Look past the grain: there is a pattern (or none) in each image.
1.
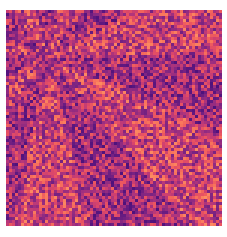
spokes from one point
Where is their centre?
top left
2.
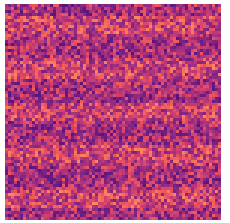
horizontal stripes
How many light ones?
5
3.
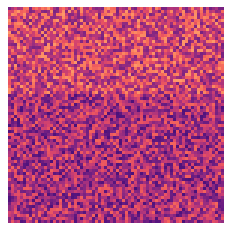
a sharp edge
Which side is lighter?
top
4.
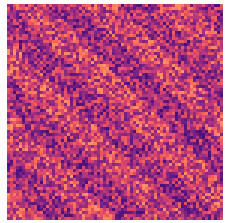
diagonal stripes
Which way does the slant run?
top left to bottom right
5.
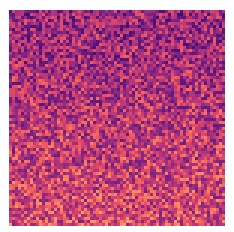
a smooth slope
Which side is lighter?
bottom
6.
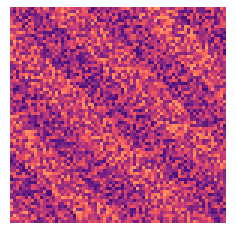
diagonal stripes
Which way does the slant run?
top left to bottom right
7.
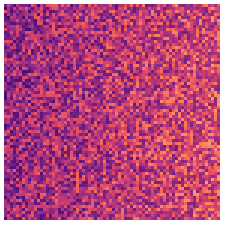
a smooth slope
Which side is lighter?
right
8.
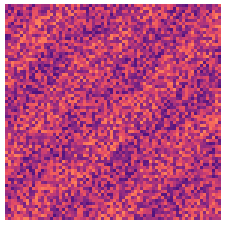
diagonal stripes
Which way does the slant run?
bottom left to top right
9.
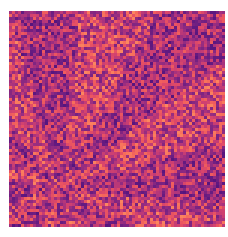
spokes from one point
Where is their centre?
bottom left
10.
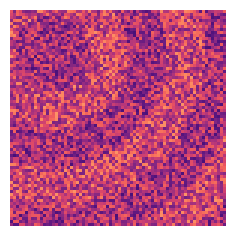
rings round one point
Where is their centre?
top left
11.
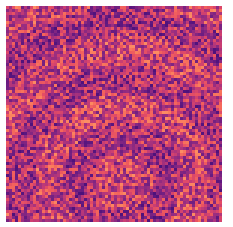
rings round one point
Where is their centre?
bottom middle
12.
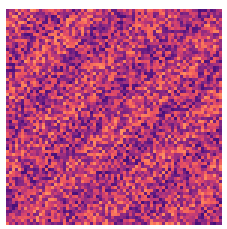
diagonal stripes
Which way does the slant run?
bottom left to top right
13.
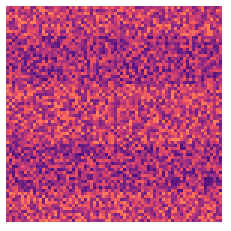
horizontal stripes
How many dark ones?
2
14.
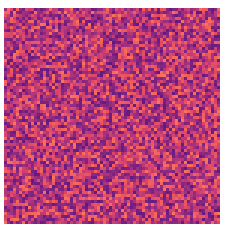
only noise
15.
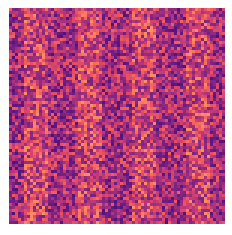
vertical stripes
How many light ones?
4
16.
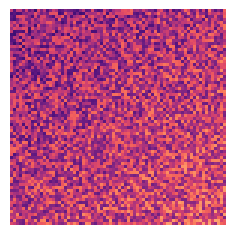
a smooth slope
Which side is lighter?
bottom right
